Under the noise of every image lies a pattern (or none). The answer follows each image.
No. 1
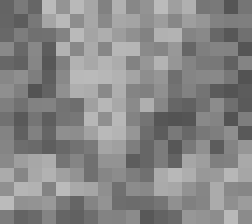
spokes from one point
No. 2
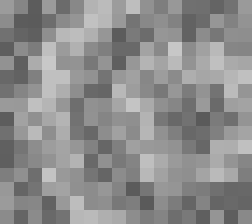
rings round one point
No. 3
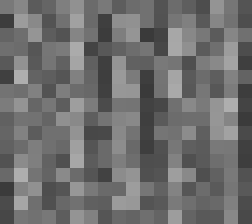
vertical stripes
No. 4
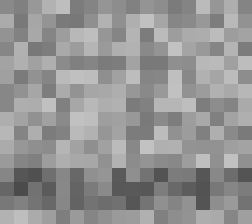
one horizontal stripe
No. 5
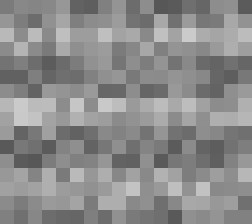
horizontal stripes
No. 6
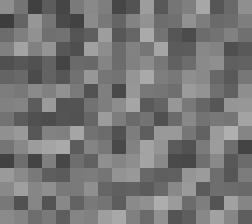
rings round one point
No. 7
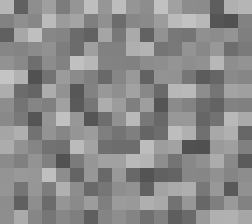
rings round one point
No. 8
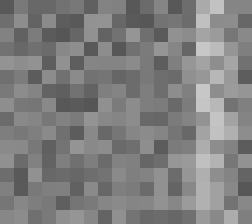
one vertical stripe
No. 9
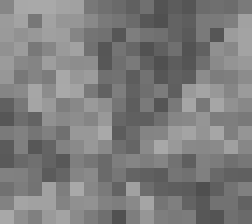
spokes from one point
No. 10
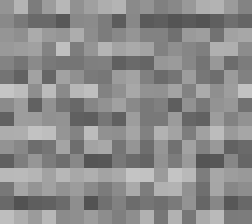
horizontal stripes
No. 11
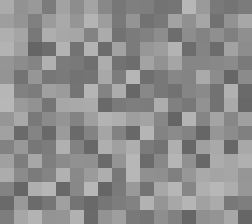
only noise
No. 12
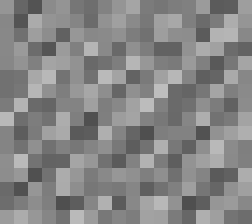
diagonal stripes
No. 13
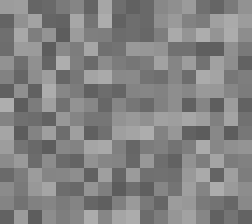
only noise
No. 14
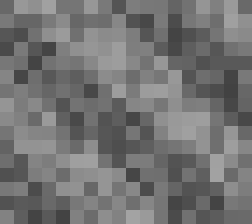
diagonal stripes
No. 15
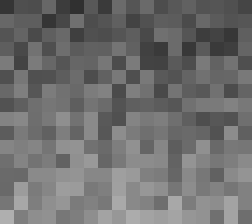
a smooth slope
